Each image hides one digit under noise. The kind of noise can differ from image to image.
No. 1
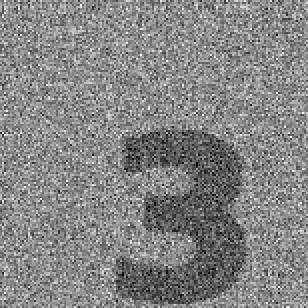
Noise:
low rank plus noise
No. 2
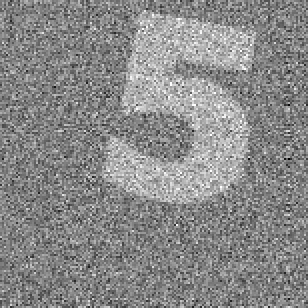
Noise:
low rank plus noise
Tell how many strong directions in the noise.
two
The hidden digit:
5
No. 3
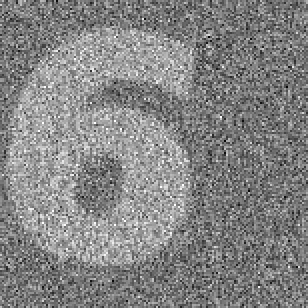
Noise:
low rank plus noise
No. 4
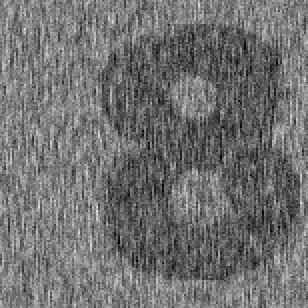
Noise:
streaked along the columns
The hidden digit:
8
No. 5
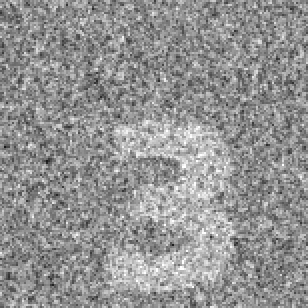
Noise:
blotchy
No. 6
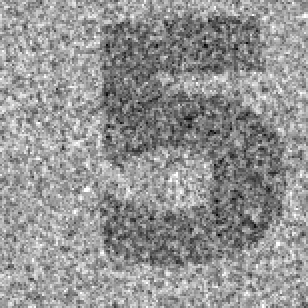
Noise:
blotchy
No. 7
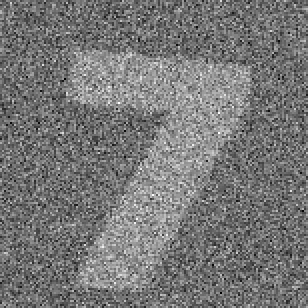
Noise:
independent entries
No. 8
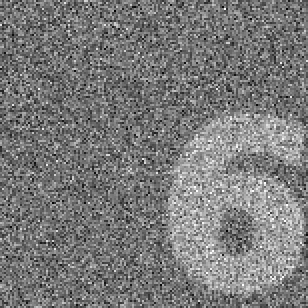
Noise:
independent entries
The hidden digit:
6
